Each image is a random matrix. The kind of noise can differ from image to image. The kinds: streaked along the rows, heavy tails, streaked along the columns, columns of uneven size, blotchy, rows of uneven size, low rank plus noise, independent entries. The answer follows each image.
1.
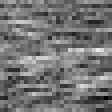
streaked along the rows
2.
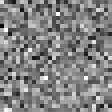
low rank plus noise
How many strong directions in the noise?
five to eight
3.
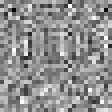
low rank plus noise
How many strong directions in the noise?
three or four
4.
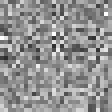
low rank plus noise
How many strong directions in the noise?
two
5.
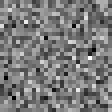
independent entries
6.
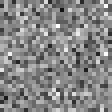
independent entries
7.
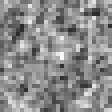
blotchy
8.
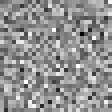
independent entries
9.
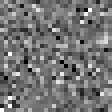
heavy tails
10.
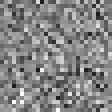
low rank plus noise
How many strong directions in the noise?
five to eight
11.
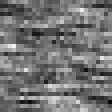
streaked along the rows
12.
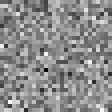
independent entries
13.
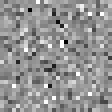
heavy tails
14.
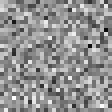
independent entries
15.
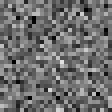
independent entries
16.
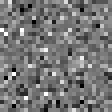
heavy tails
